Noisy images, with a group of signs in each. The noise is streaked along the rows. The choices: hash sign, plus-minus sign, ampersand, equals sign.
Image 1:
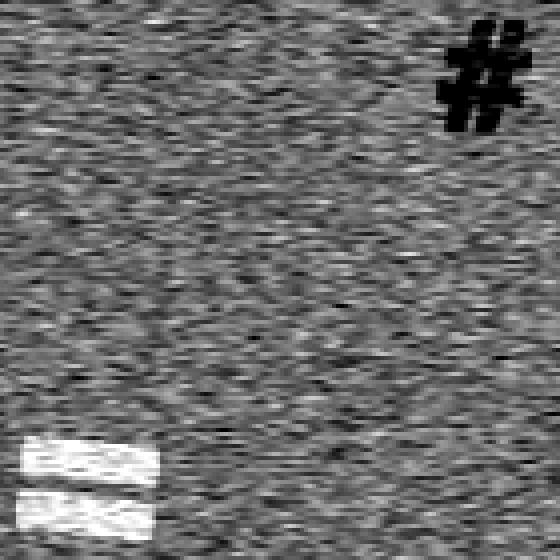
top right: dark hash sign; bottom left: light equals sign
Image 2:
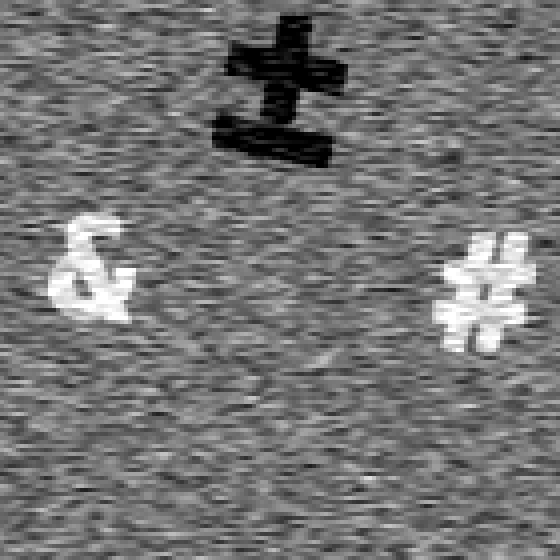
top middle: dark plus-minus sign; middle left: light ampersand; middle right: light hash sign
